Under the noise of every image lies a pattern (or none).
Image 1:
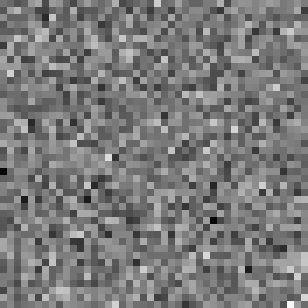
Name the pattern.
only noise
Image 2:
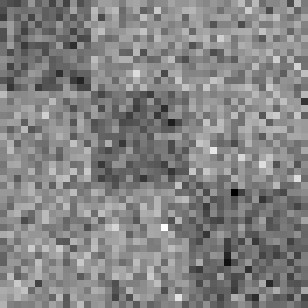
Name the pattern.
blocks along the diagonal
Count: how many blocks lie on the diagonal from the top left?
3
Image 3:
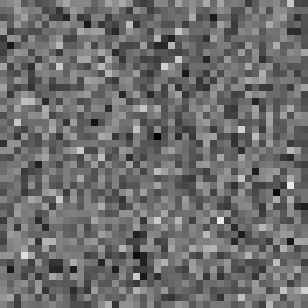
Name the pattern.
only noise
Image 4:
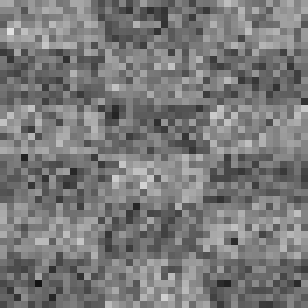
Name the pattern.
a checkerboard
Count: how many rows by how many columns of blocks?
6 by 3
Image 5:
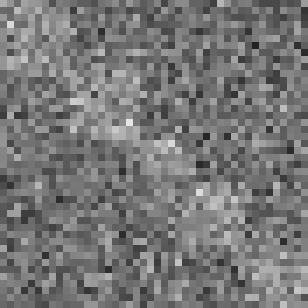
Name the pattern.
blocks along the diagonal
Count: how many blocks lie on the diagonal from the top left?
5
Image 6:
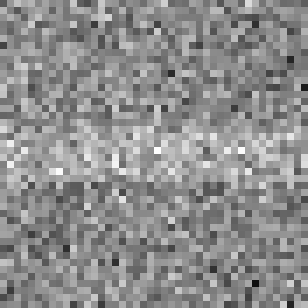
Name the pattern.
one band of rows
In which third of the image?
middle
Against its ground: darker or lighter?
lighter
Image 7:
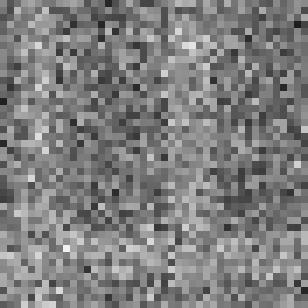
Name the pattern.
bands of rows crossing bands of columns
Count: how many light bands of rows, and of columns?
1 and 2
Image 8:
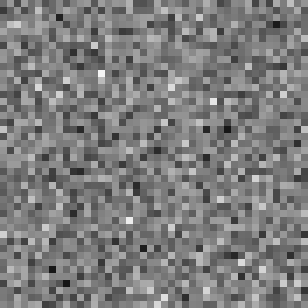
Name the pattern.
only noise
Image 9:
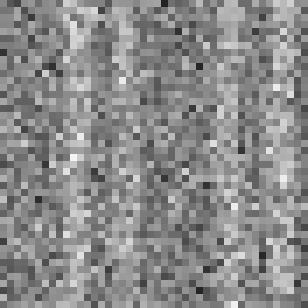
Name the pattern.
bands of columns
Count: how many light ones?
4
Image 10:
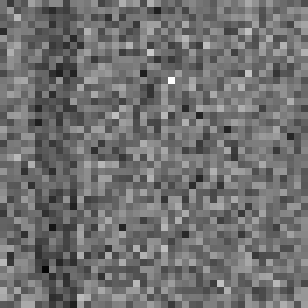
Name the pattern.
one band of columns
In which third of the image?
left
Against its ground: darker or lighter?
darker
